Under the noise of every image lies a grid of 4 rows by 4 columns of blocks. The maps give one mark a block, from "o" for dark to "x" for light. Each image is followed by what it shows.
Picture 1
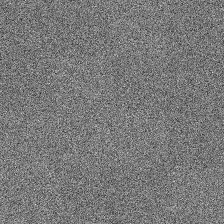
ooxo
oxoo
xxxo
xoox
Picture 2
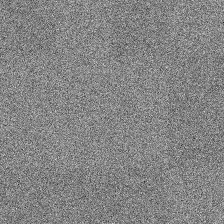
oxox
xxxo
xxxo
ooox
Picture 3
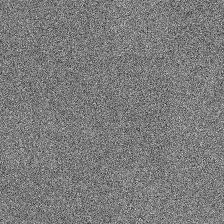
ooxo
ooox
xoox
ooxx
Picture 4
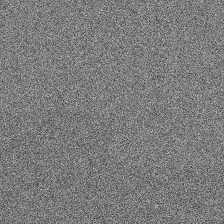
xxxx
xxxx
ooxx
oooo
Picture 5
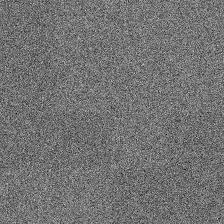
oxxx
oxxx
ooxo
xxoo
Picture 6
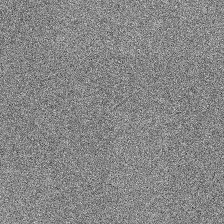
oxxx
oooo
ooxo
xoxo
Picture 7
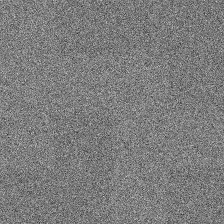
xooo
xxxo
xoxx
ooxo
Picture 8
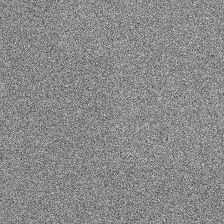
oxxx
ooxx
ooxx
oooo
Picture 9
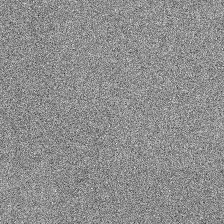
oxxx
oxxx
ooxx
xooo
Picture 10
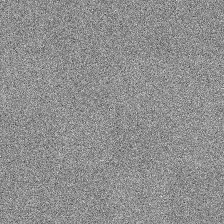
oooo
xoxx
oxox
ooxo
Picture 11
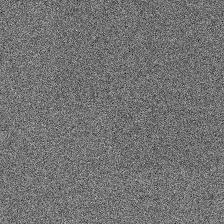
xooo
xooo
xxoo
xxxx
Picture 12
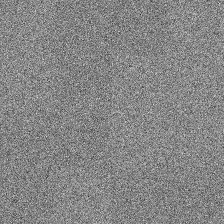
xoox
xoxx
ooxx
oxoo
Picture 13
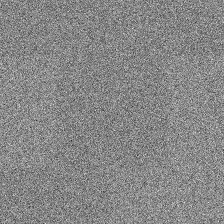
oooo
xoox
xoox
ooxx
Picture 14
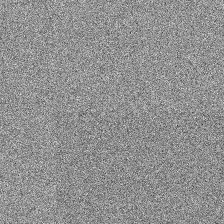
xxxx
xxxx
xooo
xooo
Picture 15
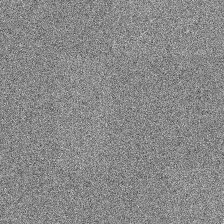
ooxx
oxoo
oxoo
ooox
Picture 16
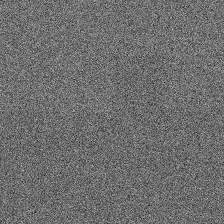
xxxx
xxox
oooo
oooo
